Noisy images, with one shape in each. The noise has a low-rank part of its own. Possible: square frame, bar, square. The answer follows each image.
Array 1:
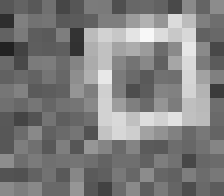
light square frame
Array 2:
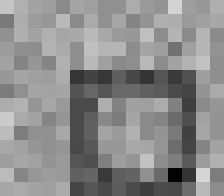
dark square frame
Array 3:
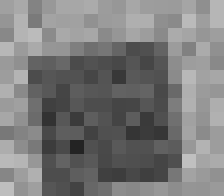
dark square
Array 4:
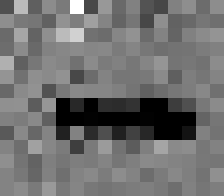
dark bar
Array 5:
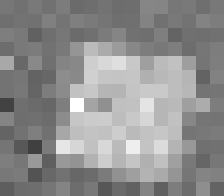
light square
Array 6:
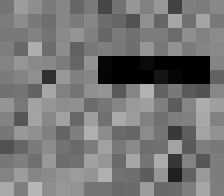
dark bar
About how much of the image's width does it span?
half
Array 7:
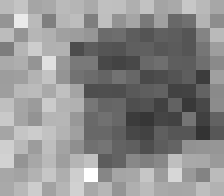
dark square
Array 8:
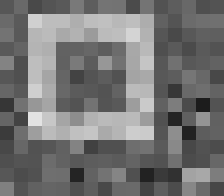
light square frame
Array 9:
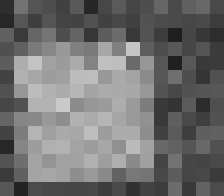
light square
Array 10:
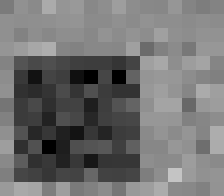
dark square
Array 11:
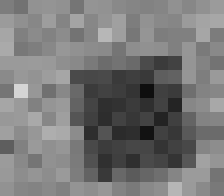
dark square
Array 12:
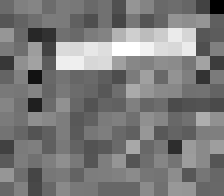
light bar
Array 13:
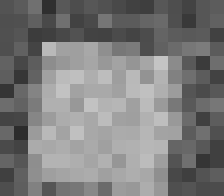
light square
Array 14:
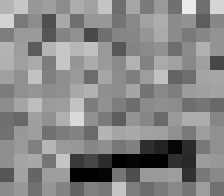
dark bar
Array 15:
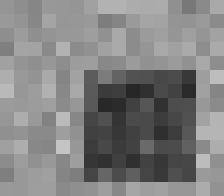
dark square
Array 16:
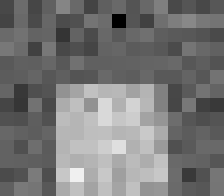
light square
